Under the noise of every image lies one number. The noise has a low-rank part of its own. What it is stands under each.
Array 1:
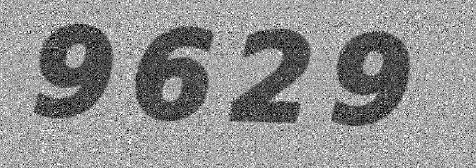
9629
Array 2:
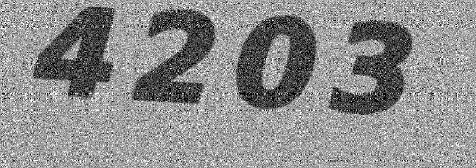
4203
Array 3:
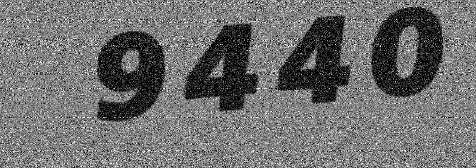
9440
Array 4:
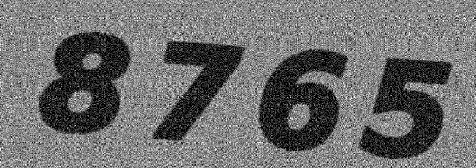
8765
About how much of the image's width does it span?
nearly all
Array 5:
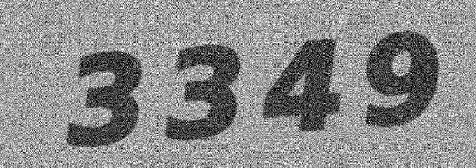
3349
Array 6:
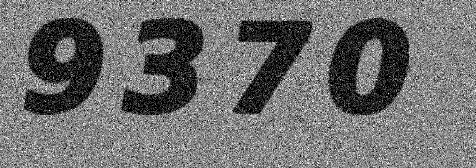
9370
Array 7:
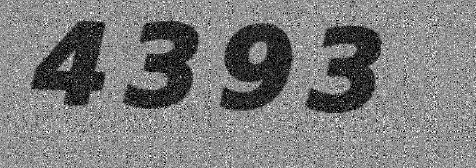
4393
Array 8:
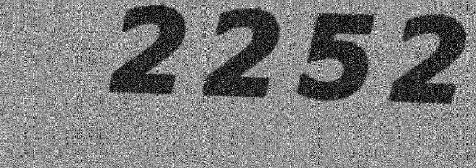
2252
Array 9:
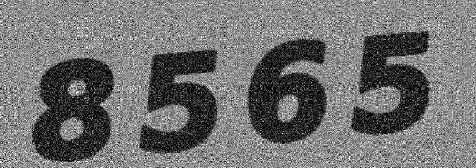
8565
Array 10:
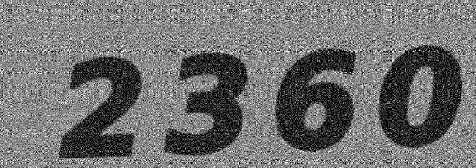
2360
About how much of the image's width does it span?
nearly all
